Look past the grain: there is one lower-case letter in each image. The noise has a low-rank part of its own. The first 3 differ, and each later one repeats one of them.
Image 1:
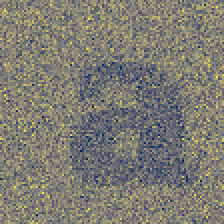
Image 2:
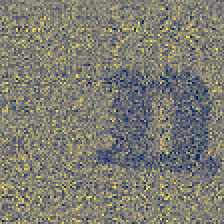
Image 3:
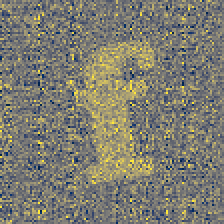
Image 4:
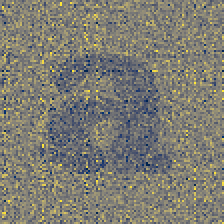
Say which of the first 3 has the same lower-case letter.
1
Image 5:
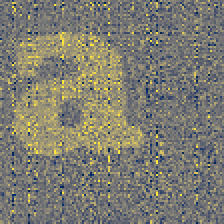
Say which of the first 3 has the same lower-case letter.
1
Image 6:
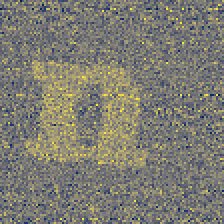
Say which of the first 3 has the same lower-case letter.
2
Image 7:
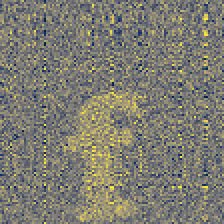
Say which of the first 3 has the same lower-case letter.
3
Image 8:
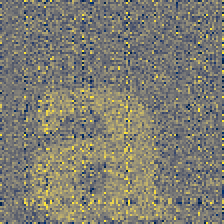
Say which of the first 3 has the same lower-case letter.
1
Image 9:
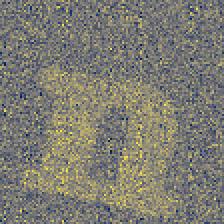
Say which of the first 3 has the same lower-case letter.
2
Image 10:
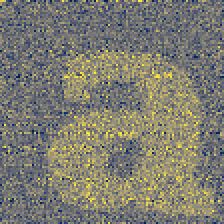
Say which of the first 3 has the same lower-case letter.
1
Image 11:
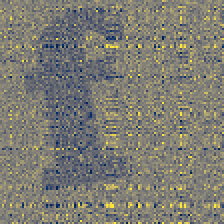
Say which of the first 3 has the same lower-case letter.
3
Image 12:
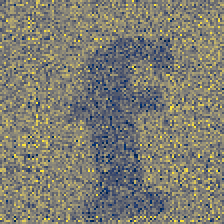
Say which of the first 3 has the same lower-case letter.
3
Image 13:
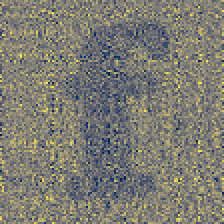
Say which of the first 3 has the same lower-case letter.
3
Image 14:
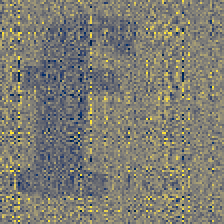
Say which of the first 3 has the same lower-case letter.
3
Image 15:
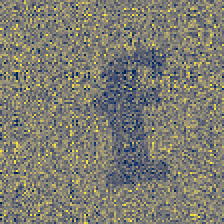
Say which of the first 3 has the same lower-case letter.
3
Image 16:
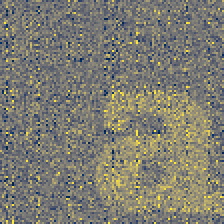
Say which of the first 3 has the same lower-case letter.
1
